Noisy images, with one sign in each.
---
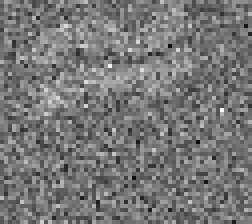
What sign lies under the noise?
approximately sign
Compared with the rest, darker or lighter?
lighter
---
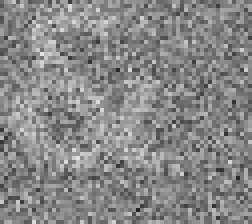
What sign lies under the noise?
ampersand
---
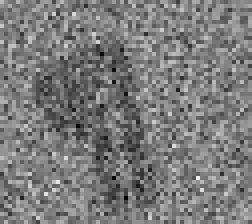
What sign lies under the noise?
pilcrow
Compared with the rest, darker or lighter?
darker
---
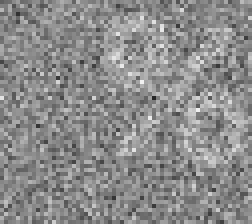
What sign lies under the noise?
percent sign
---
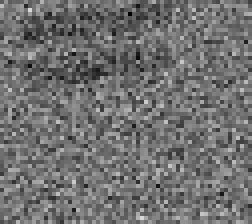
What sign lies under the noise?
equals sign
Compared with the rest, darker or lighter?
darker
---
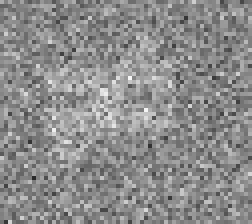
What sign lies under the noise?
not-equal sign
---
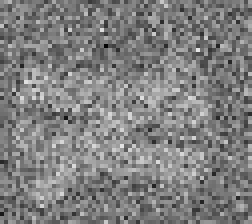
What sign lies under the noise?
not-equal sign
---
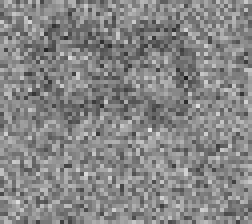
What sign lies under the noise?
infinity sign
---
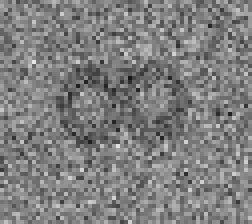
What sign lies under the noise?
infinity sign
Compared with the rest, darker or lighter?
darker
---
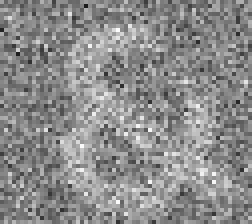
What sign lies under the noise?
ampersand
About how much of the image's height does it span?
nearly all
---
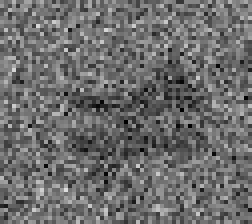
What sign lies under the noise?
not-equal sign
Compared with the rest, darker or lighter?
darker
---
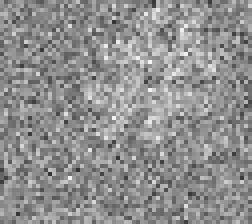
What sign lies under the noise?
hash sign
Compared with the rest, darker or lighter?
lighter
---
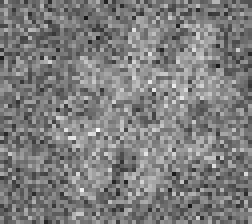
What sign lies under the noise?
hash sign
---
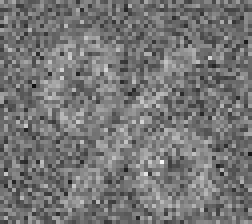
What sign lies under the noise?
percent sign
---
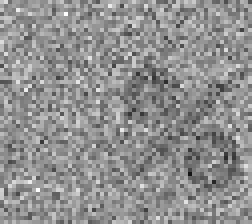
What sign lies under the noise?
percent sign
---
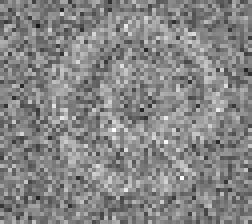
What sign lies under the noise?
at sign
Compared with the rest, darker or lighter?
lighter
